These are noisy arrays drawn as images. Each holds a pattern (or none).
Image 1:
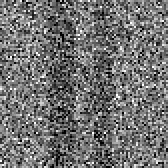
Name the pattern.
bands of columns
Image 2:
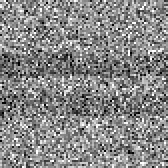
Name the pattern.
bands of rows
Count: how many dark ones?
2
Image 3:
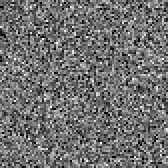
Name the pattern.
only noise
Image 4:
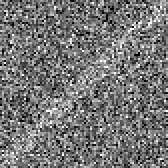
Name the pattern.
a diagonal band
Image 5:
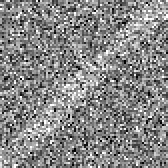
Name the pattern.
a diagonal band
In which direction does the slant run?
bottom left to top right
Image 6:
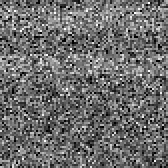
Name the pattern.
bands of rows
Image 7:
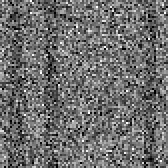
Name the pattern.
bands of columns
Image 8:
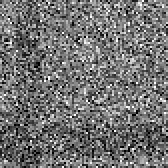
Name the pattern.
bands of rows crossing bands of columns
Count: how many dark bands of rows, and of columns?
1 and 1
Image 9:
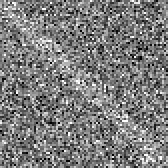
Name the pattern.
a diagonal band
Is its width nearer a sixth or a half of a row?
a sixth
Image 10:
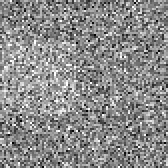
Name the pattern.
one block
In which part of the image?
middle left
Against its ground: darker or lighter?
lighter
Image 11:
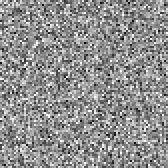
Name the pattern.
only noise
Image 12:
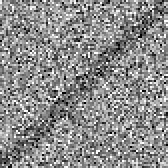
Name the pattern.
a diagonal band
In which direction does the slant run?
bottom left to top right
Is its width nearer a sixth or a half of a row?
a sixth
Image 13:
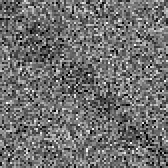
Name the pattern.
blocks along the diagonal
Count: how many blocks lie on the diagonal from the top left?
6
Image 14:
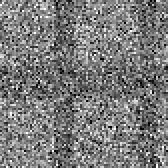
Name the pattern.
bands of rows crossing bands of columns
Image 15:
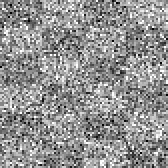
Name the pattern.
a checkerboard
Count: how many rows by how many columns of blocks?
6 by 4
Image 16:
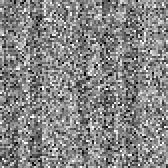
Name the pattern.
bands of columns
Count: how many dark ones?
5
